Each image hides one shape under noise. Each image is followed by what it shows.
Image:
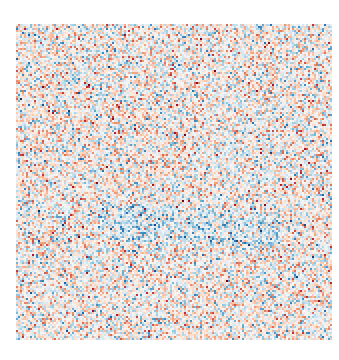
bar
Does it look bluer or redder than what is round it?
bluer
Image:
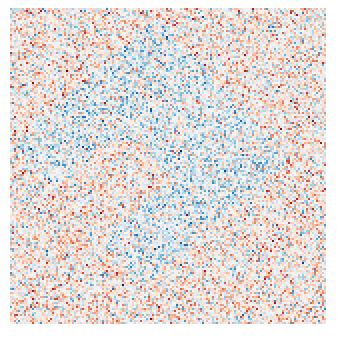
square with a notch
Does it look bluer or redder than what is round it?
bluer
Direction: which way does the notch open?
down and left
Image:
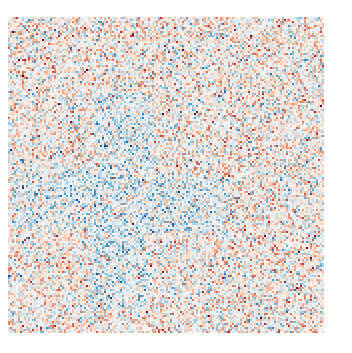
cross
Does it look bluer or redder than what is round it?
bluer
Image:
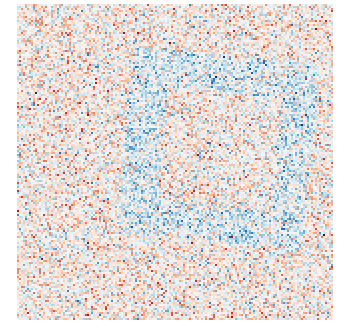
square frame
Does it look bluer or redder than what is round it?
bluer
